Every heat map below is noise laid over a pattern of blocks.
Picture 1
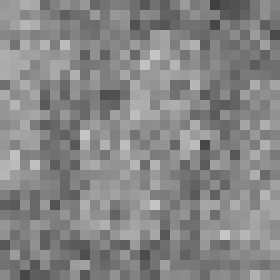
the same after a half turn
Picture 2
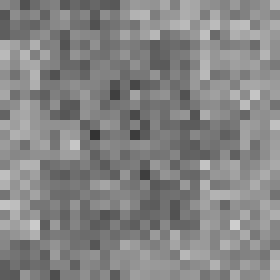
top and bottom mirror each other
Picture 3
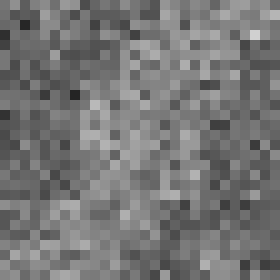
the same after a half turn
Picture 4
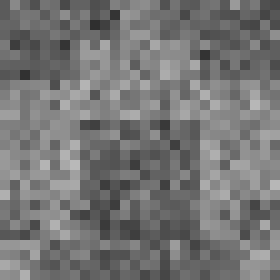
left and right mirror each other
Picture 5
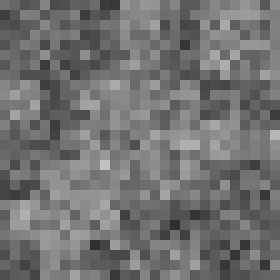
mirrored about the diagonal from the bottom left
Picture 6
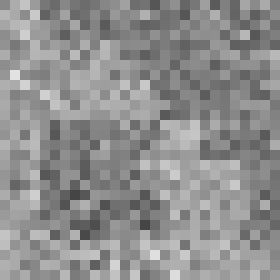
mirrored about the diagonal from the bottom left
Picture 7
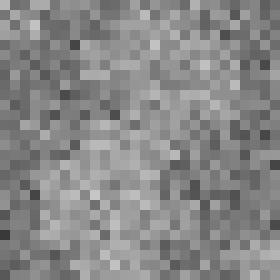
the same after a half turn
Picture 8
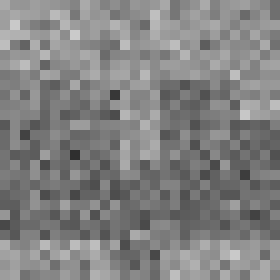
left and right mirror each other
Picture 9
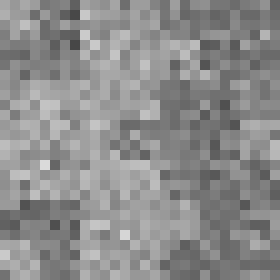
top and bottom mirror each other
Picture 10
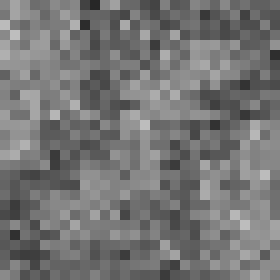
the same after a half turn
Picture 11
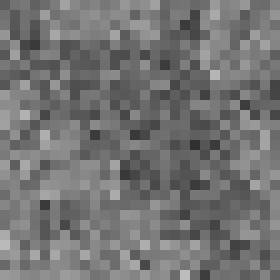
mirrored about the diagonal from the bottom left
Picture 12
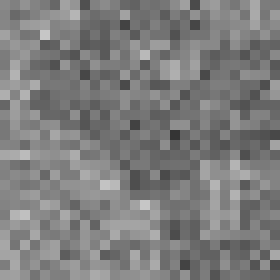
no symmetry
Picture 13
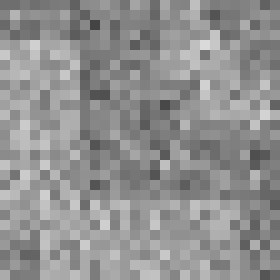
mirrored about the diagonal from the bottom left
